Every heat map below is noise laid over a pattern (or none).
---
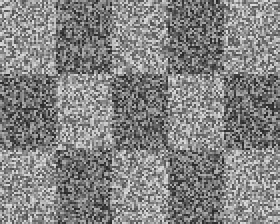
a checkerboard
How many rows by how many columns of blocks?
3 by 5
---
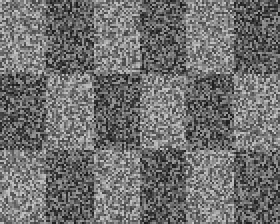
a checkerboard
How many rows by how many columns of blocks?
3 by 6
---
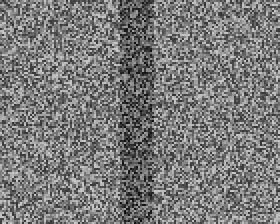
one band of columns
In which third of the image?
middle
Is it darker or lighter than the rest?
darker
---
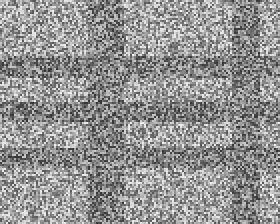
bands of rows crossing bands of columns
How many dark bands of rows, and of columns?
3 and 2
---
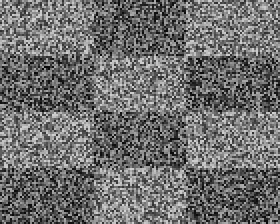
a checkerboard
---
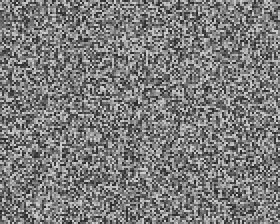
only noise
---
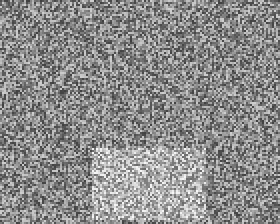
one block
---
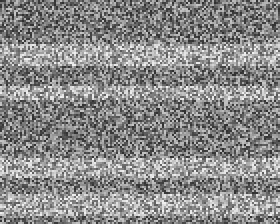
bands of rows
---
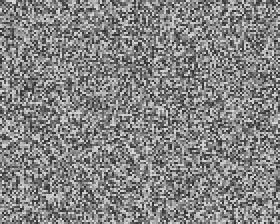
only noise
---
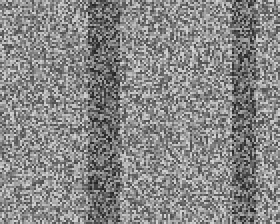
bands of columns
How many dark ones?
2
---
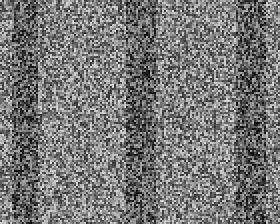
bands of columns
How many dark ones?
3
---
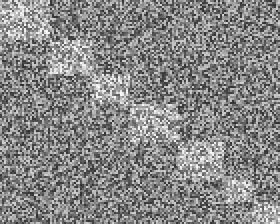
blocks along the diagonal
